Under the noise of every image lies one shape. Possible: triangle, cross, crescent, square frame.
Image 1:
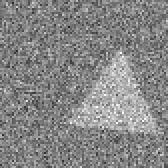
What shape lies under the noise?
triangle
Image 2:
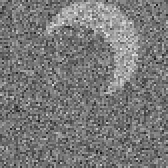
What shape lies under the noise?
crescent
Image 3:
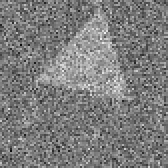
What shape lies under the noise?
triangle
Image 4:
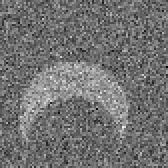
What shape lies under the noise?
crescent
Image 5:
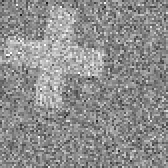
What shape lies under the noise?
cross
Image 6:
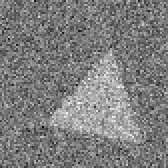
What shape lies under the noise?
triangle
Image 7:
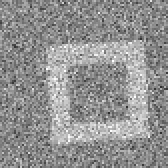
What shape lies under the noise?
square frame
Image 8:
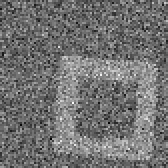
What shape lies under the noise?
square frame
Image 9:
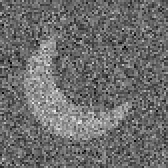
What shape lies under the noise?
crescent
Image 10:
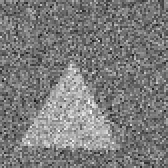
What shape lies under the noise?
triangle
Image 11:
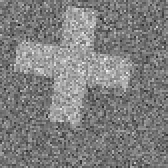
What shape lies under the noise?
cross
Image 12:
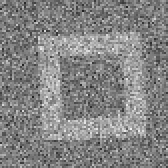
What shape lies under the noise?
square frame
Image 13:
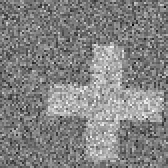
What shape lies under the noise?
cross
